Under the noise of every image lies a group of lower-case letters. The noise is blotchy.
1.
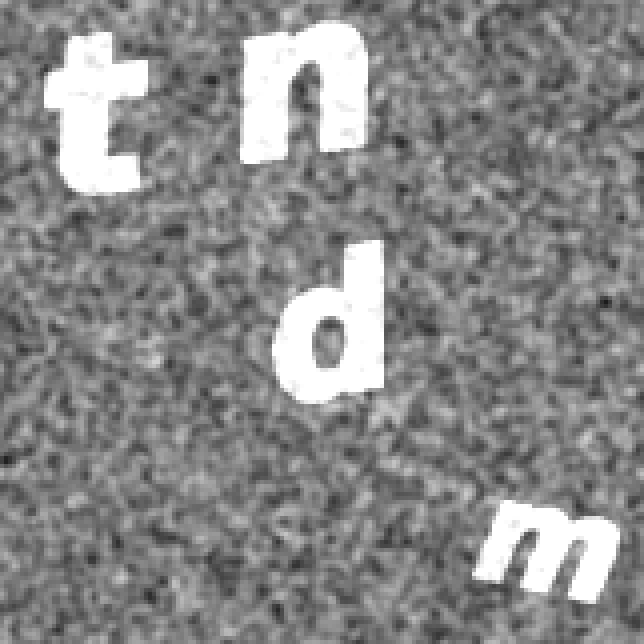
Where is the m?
bottom right
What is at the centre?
d
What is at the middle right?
nothing
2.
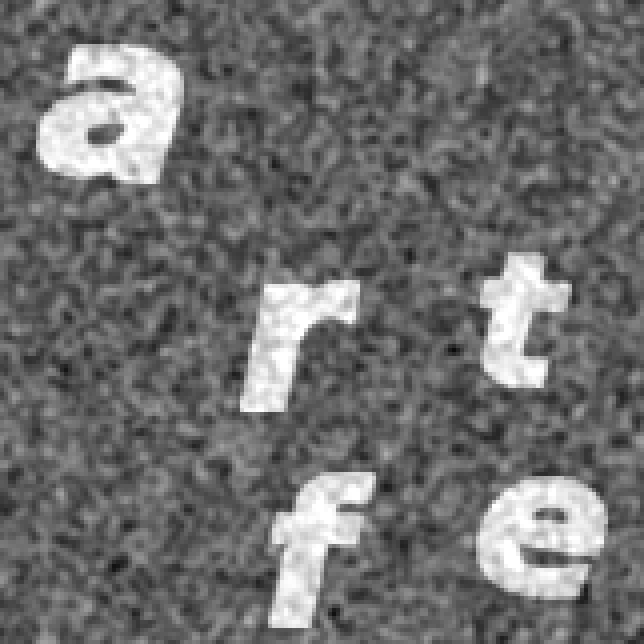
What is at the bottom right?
e
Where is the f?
bottom middle
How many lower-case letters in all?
5
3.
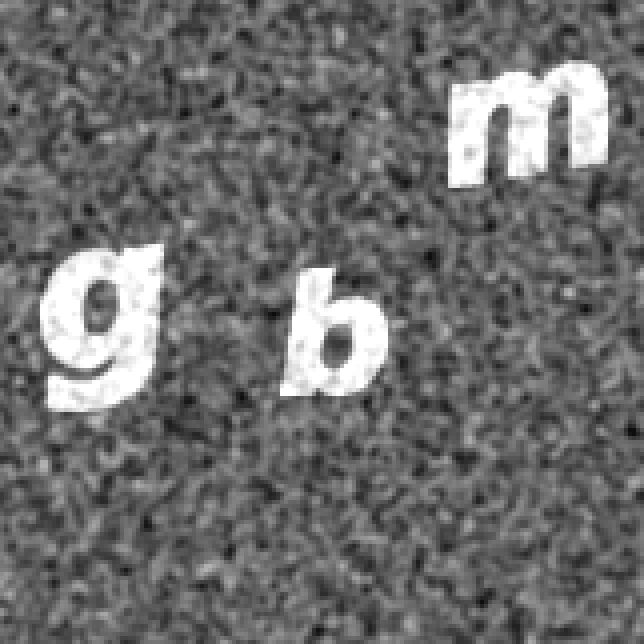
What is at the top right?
m
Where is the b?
centre
